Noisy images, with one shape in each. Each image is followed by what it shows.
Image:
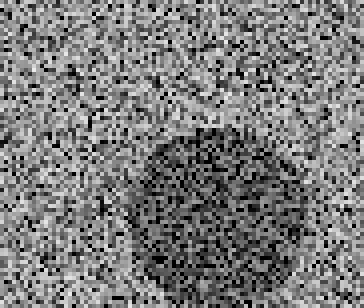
disc
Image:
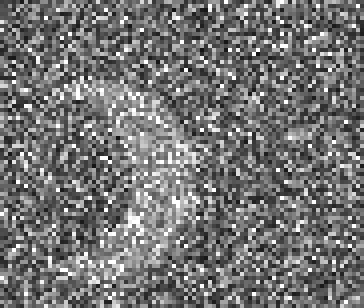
crescent
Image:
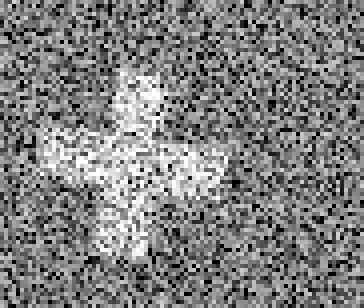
cross
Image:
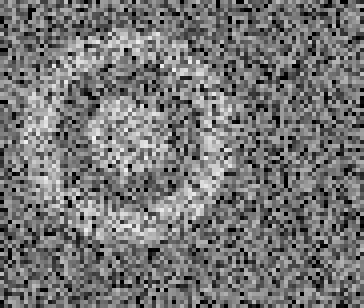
bullseye
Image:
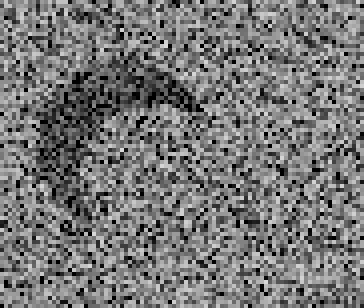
crescent
